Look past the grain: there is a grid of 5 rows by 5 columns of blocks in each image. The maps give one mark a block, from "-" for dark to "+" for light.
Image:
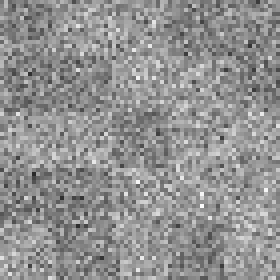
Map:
- + + - -
- - + + -
+ + - + +
- - + + +
+ - + - +
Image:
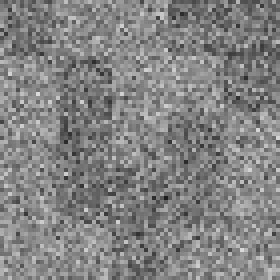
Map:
- + + - -
+ - + + -
+ - + - +
+ - - - +
+ + - + +
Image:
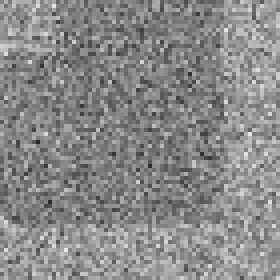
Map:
+ - - - +
- - - - +
- - - - +
- - - - +
+ + + + +
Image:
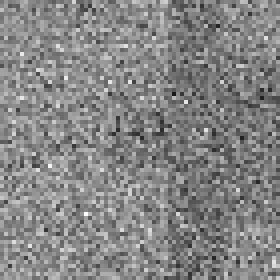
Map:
+ + + - +
+ + + - -
+ + - - -
+ + + - -
+ + + - +
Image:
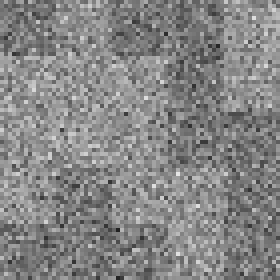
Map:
- + - - +
+ + + - +
+ + + - -
+ - + + -
- - - + -
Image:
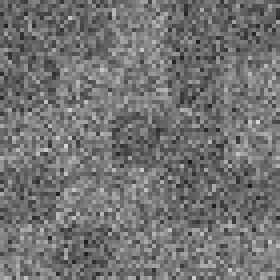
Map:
- - + - -
- + + - +
+ + - - +
- + + - -
+ - + + +
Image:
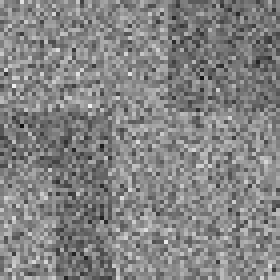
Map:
+ + + - -
+ + + - -
- - + + +
+ - + + +
+ - + + +
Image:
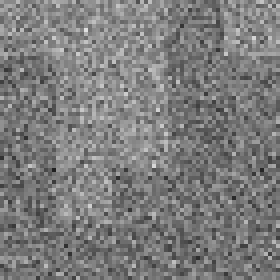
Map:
+ + + - +
- + + - -
- + + - -
- + - - -
- - - - -
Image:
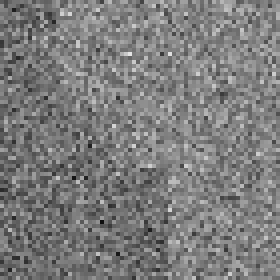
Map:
- + + + +
- + + + +
- - + + +
- - - + +
- - - + +
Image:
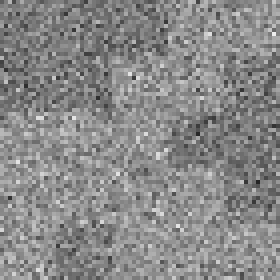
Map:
- - - + +
- - + + -
+ + + - -
+ + + + -
+ - + + +
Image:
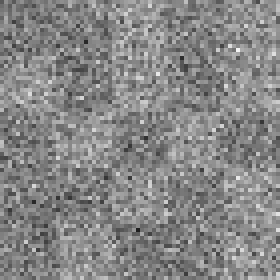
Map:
- - + - +
+ - + - +
- + - + -
- - + - +
- + - - +
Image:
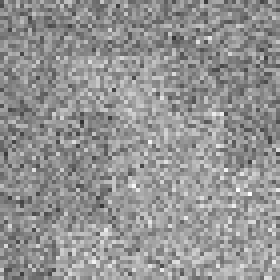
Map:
- - - - -
- + + - -
- - + + -
- - + + +
- + + + +
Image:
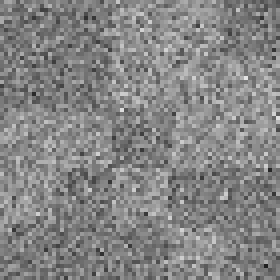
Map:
- - + + -
- - + + +
+ + - + +
+ - + - -
- - - + -
